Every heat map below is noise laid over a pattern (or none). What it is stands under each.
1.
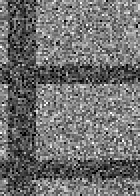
bands of rows crossing bands of columns
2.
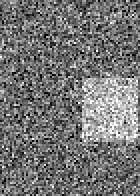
one block
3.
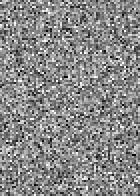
only noise
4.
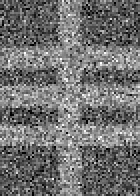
bands of rows crossing bands of columns
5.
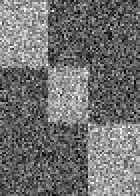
blocks along the diagonal
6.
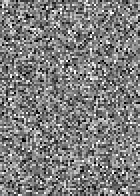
only noise
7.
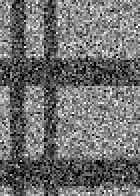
bands of rows crossing bands of columns
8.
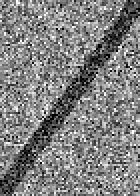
a diagonal band
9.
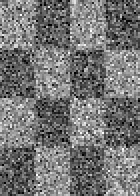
a checkerboard
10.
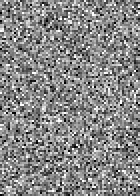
only noise
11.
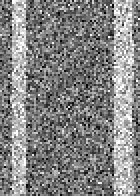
bands of columns
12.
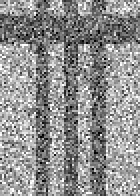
bands of rows crossing bands of columns
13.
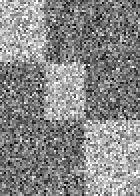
blocks along the diagonal
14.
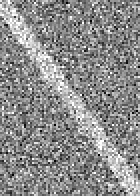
a diagonal band
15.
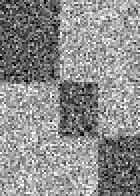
blocks along the diagonal
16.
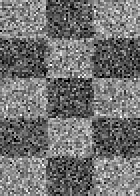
a checkerboard
